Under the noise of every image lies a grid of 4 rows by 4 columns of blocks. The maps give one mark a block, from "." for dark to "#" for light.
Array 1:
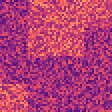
.###
.##.
....
#...
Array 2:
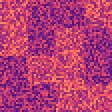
#..#
#.#.
.##.
..##
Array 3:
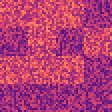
###.
.#.#
###.
....
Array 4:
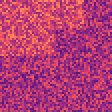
###.
##..
....
....
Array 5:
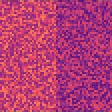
##..
##..
##..
##..
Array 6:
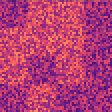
.##.
###.
#.#.
.#..
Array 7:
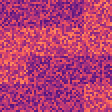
...#
####
#...
...#
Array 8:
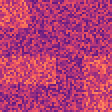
#...
....
##.#
...#
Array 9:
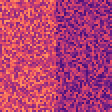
##..
##..
##..
##..
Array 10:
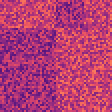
##.#
..##
..##
..##
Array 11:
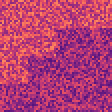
####
##..
#...
....
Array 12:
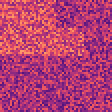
##..
###.
....
....
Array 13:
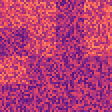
##.#
.#.#
#...
....
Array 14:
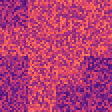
.###
####
.##.
.#..
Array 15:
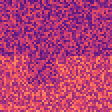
....
....
#.##
####
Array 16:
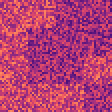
##..
#...
#..#
###.
